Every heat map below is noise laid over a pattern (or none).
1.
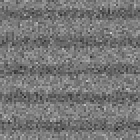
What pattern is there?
horizontal stripes
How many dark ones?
5
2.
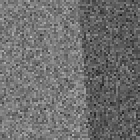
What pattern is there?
a sharp edge
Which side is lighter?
left
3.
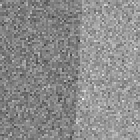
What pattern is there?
a sharp edge
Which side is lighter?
right
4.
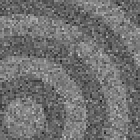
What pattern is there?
rings round one point
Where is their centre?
bottom left
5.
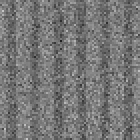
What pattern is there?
vertical stripes
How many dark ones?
6
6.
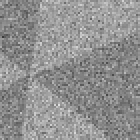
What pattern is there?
spokes from one point
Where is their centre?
middle left
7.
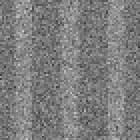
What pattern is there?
vertical stripes
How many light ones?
3
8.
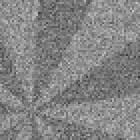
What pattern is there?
spokes from one point
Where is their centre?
bottom left
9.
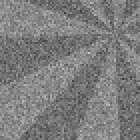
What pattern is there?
spokes from one point
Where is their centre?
top right
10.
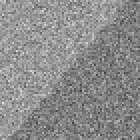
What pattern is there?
a sharp edge
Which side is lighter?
top left
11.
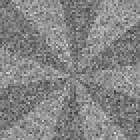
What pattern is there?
spokes from one point
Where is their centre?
centre
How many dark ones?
6
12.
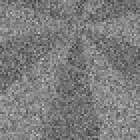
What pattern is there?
spokes from one point
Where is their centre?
top middle
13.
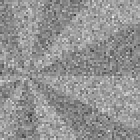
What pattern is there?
spokes from one point
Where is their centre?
middle left
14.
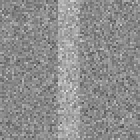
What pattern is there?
one vertical stripe
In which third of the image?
middle
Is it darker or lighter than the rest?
lighter
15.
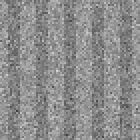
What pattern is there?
vertical stripes
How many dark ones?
5
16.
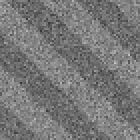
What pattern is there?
diagonal stripes
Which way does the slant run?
top left to bottom right
